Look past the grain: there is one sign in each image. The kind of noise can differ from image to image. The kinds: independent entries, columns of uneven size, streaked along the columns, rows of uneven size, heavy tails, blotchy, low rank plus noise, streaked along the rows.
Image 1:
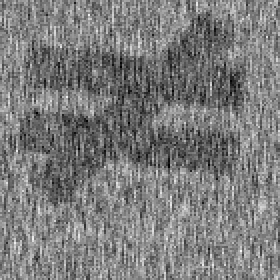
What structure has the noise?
streaked along the columns
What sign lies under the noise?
not-equal sign
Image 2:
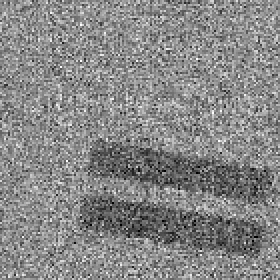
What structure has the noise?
low rank plus noise
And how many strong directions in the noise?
five to eight
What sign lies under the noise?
equals sign
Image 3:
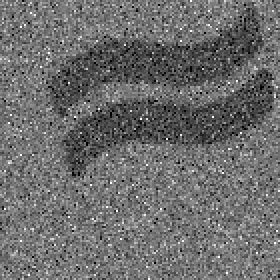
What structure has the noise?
heavy tails
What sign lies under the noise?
approximately sign
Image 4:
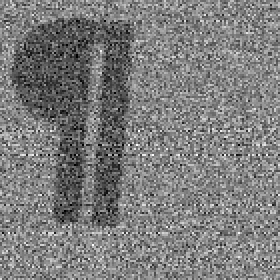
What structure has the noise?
rows of uneven size
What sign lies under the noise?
pilcrow
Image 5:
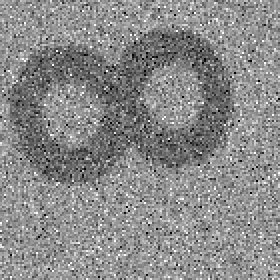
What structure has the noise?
heavy tails
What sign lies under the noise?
infinity sign
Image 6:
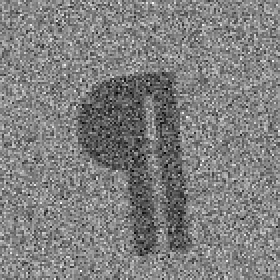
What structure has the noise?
independent entries
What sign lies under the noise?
pilcrow
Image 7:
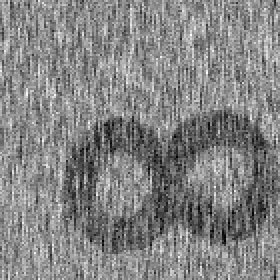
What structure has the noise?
streaked along the columns
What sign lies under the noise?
infinity sign
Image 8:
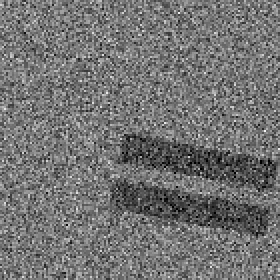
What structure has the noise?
low rank plus noise
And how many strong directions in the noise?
one
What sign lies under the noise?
equals sign
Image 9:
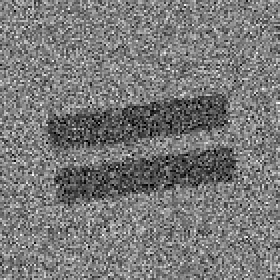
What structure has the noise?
low rank plus noise
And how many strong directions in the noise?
three or four
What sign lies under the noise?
equals sign
